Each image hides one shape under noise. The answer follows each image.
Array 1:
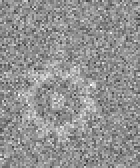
gear
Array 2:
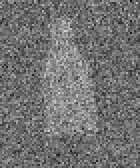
bottle
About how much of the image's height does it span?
two thirds
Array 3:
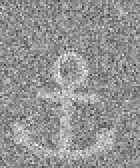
anchor
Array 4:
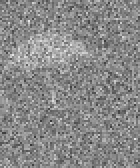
umbrella
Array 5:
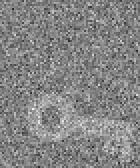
key
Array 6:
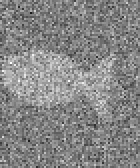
fish
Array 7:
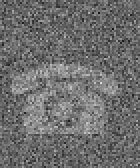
telephone
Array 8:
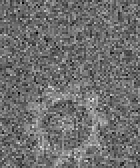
gear
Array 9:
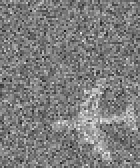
airplane
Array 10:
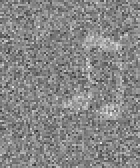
pair of musical notes
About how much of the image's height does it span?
half
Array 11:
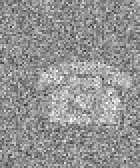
telephone
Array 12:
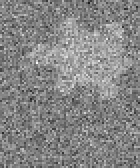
turtle
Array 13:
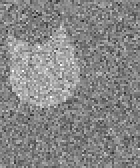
cat's head
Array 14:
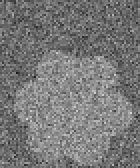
flower
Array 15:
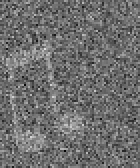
pair of musical notes
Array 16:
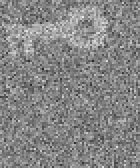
key
